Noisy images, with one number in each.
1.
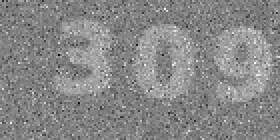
309
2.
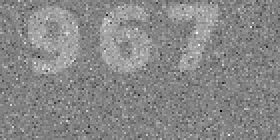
967
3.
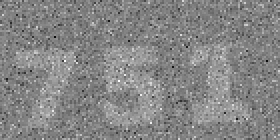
751
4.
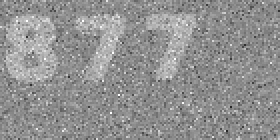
877
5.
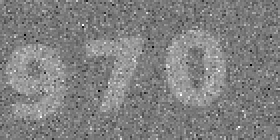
970
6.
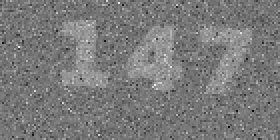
147
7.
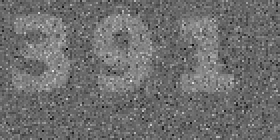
391
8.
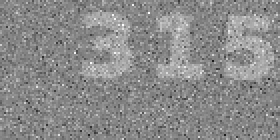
315
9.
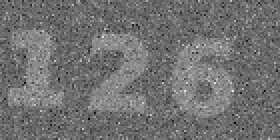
126
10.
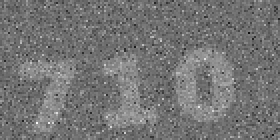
710
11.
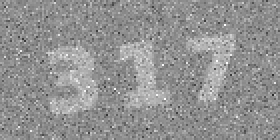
317
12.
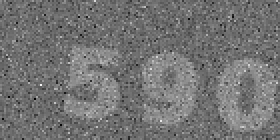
590
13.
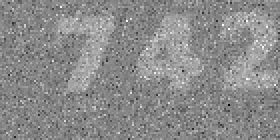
742
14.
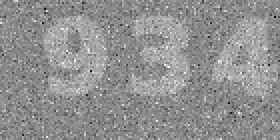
934
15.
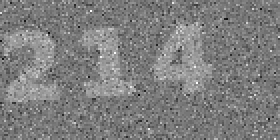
214
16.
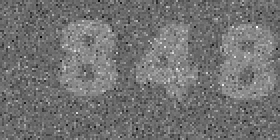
848
